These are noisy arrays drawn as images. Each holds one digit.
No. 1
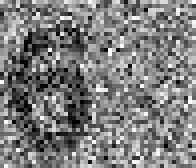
6
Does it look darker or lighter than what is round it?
darker
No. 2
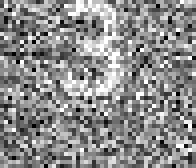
3
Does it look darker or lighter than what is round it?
lighter
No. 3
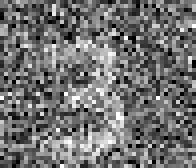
3
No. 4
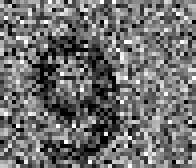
9
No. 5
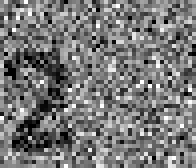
2
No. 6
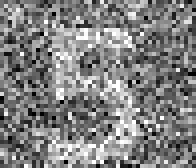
5
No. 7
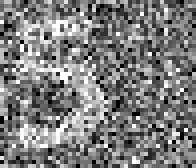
5
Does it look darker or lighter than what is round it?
lighter
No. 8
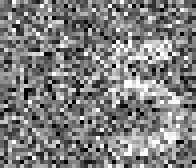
5
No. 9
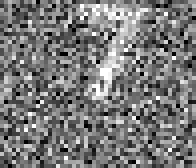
7
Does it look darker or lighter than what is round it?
lighter
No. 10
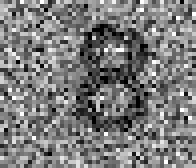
8
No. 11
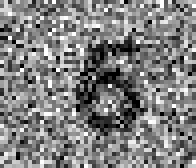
6
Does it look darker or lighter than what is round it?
darker
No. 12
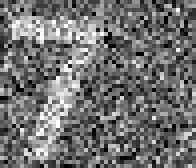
7
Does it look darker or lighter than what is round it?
lighter
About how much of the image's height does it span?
nearly all
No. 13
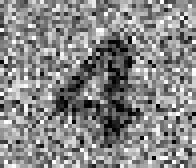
4
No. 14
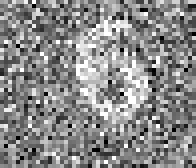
6
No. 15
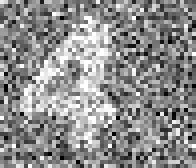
4
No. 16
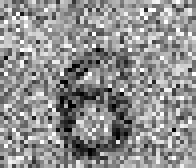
6
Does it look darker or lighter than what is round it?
darker
